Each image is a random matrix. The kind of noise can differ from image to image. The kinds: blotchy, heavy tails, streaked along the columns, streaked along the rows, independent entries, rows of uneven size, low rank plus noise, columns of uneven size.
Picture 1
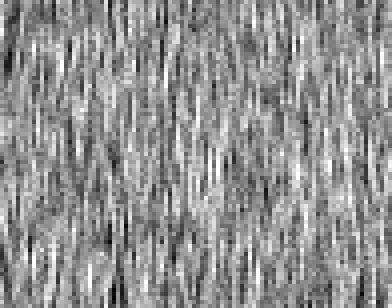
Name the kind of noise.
streaked along the columns
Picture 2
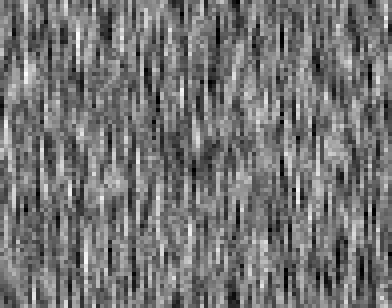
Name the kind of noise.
streaked along the columns
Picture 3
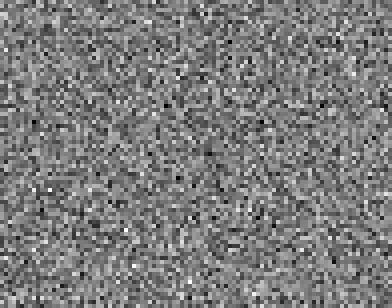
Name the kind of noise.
independent entries
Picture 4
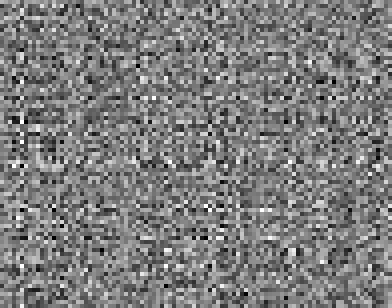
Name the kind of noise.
low rank plus noise
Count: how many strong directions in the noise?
three or four
